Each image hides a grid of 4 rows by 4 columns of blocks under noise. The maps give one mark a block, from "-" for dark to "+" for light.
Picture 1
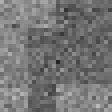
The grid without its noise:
+ + - -
+ - - -
+ - - -
+ - + +
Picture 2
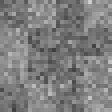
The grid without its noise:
- + - +
+ - - -
+ - - +
- + - +
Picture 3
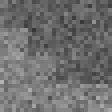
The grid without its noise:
- - - -
+ - - -
+ + - -
+ + + +
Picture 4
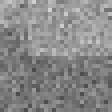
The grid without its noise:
+ + + +
- + + +
- - - -
- - - -
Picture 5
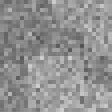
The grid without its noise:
- - + +
- - - +
- + + -
- + + +
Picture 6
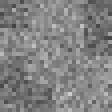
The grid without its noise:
- + + -
+ + + -
- + + +
- - + +
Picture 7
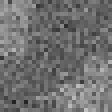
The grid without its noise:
+ - - -
+ - - -
- - - +
- - + +
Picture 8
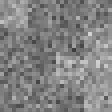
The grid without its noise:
+ - - -
- - - +
- - + +
- - - +
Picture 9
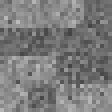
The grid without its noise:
+ + + -
- - - -
+ + - -
+ - + +
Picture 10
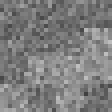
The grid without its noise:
- - - -
- - - +
- + + +
+ - + -
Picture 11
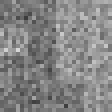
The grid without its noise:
- - + +
+ - + +
- - + +
- - - +
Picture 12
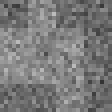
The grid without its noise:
- + - -
+ + + -
+ + + -
- - + -
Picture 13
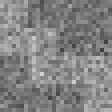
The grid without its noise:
+ - - -
+ + - -
- + + +
- - - +
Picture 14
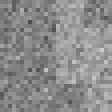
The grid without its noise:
- - + -
- - + +
- - + +
- - - +
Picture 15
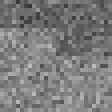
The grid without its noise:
- - - -
+ + - -
+ + + +
+ + + +
